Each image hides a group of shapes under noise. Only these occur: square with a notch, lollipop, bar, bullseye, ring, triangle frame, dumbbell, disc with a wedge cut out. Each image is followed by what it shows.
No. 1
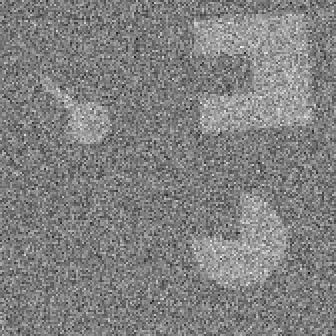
top left: lollipop; top right: square with a notch; bottom right: disc with a wedge cut out
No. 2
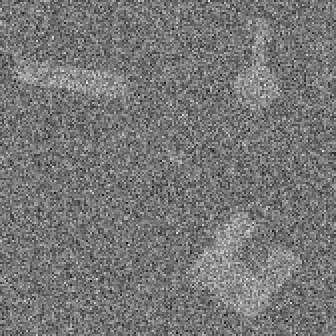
top left: bar; top right: lollipop; bottom right: square with a notch
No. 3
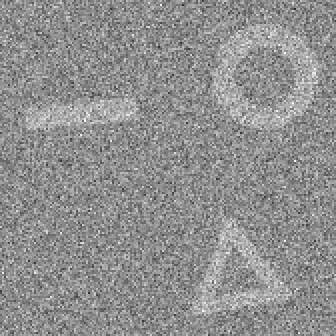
top left: bar; top right: ring; bottom right: triangle frame
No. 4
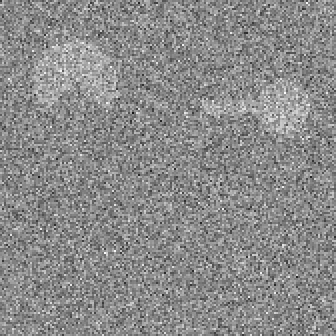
top left: disc with a wedge cut out; top right: lollipop
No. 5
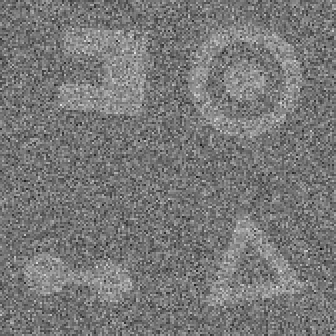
top left: square with a notch; top right: bullseye; bottom left: dumbbell; bottom right: triangle frame
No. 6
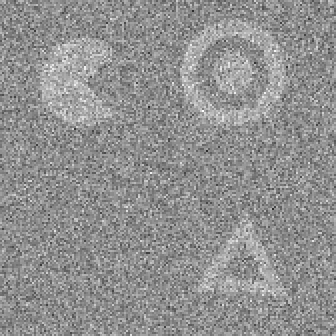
top left: disc with a wedge cut out; top right: bullseye; bottom right: triangle frame
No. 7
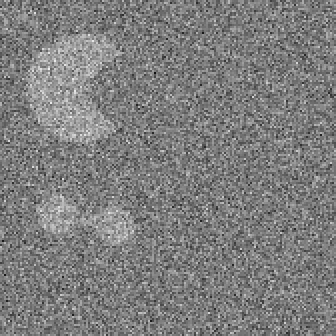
top left: disc with a wedge cut out; bottom left: dumbbell
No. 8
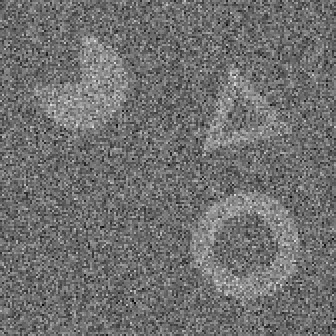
top left: disc with a wedge cut out; top right: triangle frame; bottom right: ring
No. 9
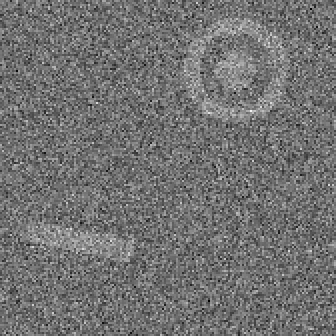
top right: bullseye; bottom left: bar
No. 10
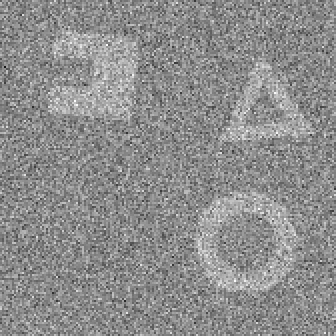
top left: square with a notch; top right: triangle frame; bottom right: ring
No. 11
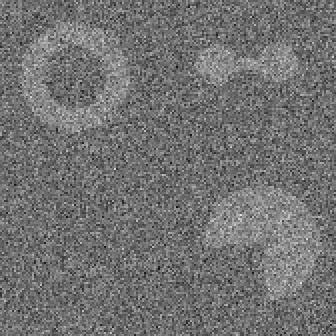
top left: ring; top right: dumbbell; bottom right: disc with a wedge cut out
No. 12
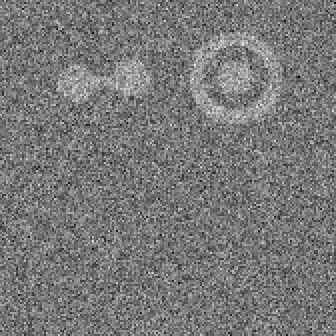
top left: dumbbell; top right: bullseye
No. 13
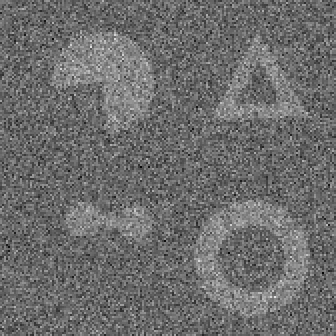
top left: disc with a wedge cut out; top right: triangle frame; bottom left: dumbbell; bottom right: ring
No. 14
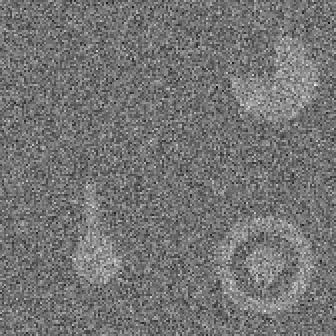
top right: disc with a wedge cut out; bottom left: lollipop; bottom right: bullseye
